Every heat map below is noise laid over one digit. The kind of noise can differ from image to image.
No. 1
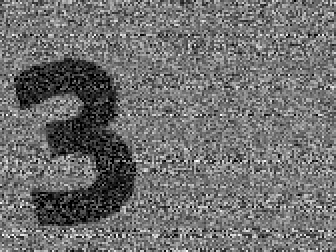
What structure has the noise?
rows of uneven size
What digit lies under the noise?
3
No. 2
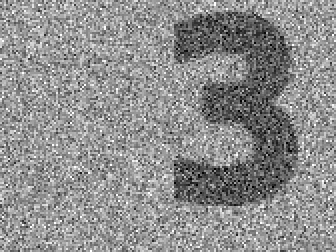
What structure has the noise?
independent entries
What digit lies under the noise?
3
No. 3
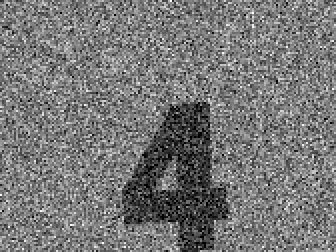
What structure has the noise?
independent entries
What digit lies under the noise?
4
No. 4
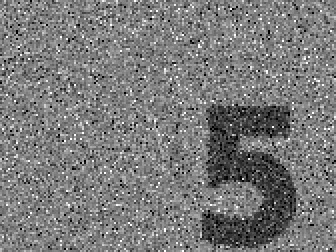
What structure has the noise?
heavy tails
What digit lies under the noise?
5
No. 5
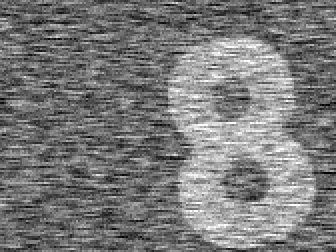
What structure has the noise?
streaked along the rows
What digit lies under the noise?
8
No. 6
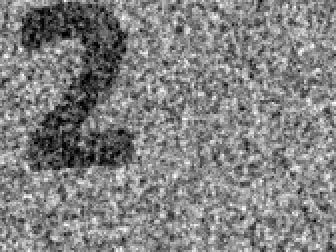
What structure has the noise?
blotchy
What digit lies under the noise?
2
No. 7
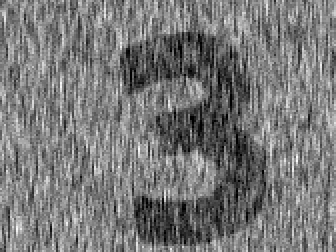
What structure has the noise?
streaked along the columns
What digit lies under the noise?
3
